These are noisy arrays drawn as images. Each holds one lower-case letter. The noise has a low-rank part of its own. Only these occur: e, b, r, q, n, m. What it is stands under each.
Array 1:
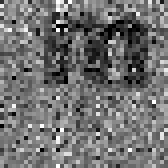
dark m
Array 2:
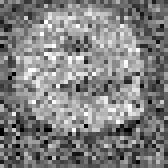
light e
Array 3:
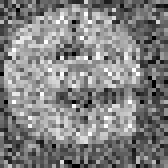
light e
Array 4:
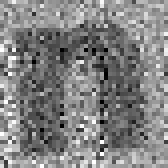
dark n
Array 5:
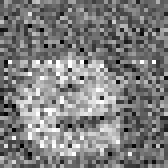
light e
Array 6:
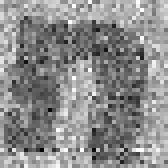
dark n
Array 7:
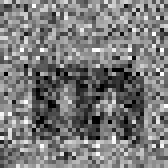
dark m
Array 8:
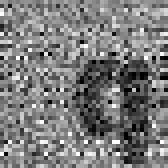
dark q
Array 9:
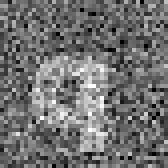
light q
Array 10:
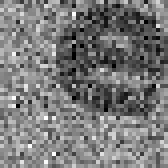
dark e
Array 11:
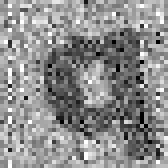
dark q
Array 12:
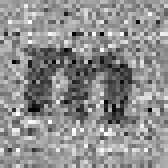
dark m
